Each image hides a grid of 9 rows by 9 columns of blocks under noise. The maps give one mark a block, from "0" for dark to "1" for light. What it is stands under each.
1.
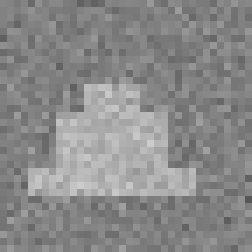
000000000
000000000
000000000
000110000
001111000
001111000
011111100
000000000
000000000
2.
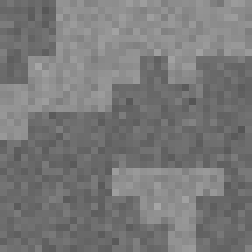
001111111
001111111
011110100
111100000
100000000
000000000
000011110
000001100
000000100
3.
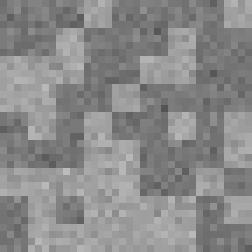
000100001
001000100
111001100
110010000
010100101
000110001
111110010
010111101
011111100
